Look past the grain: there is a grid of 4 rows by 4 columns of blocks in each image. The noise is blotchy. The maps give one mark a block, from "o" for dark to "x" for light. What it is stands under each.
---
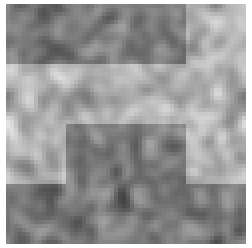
ooox
xxxx
xoox
oooo
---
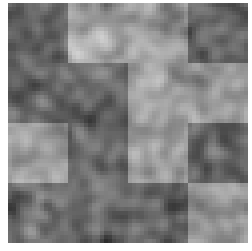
oxxo
ooxx
xoxo
ooox
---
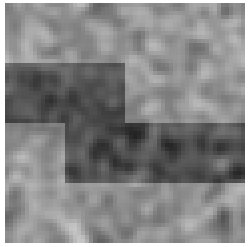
xxxx
ooxx
xooo
xxxx
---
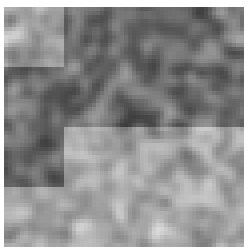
xooo
oooo
oxxx
xxxx
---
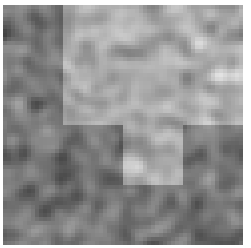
oxxx
oxxx
ooxo
oooo
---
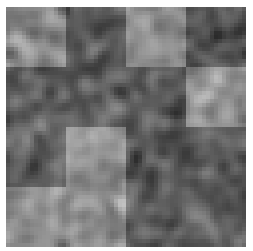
xoxo
ooox
oxoo
xxoo
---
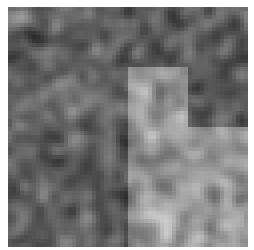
oooo
ooxo
ooxx
ooxx
